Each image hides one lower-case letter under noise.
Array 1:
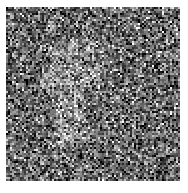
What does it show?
light f
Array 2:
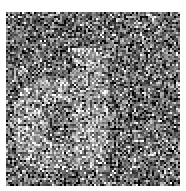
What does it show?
light d
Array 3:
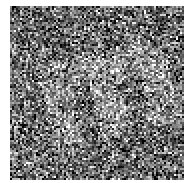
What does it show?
light m
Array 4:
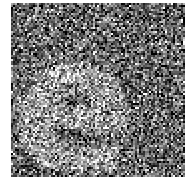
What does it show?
light e
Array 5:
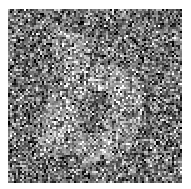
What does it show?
light b
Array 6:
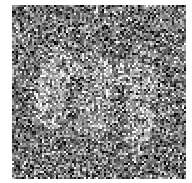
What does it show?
light m
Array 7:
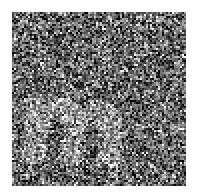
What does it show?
light m
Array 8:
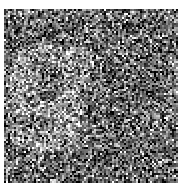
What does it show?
light g
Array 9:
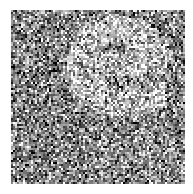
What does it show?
light e
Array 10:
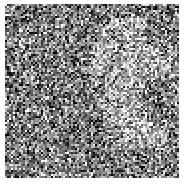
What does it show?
light t
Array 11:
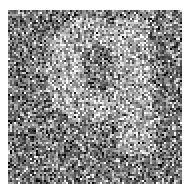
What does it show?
light q
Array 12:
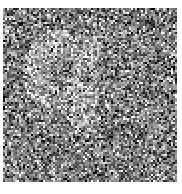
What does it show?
light q
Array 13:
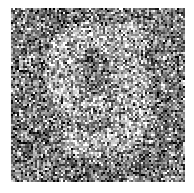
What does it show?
light g
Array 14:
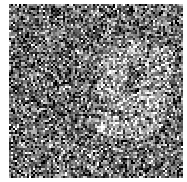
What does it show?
light g
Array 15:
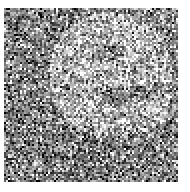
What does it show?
light e
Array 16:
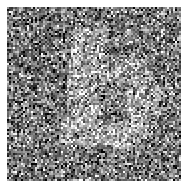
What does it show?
light b
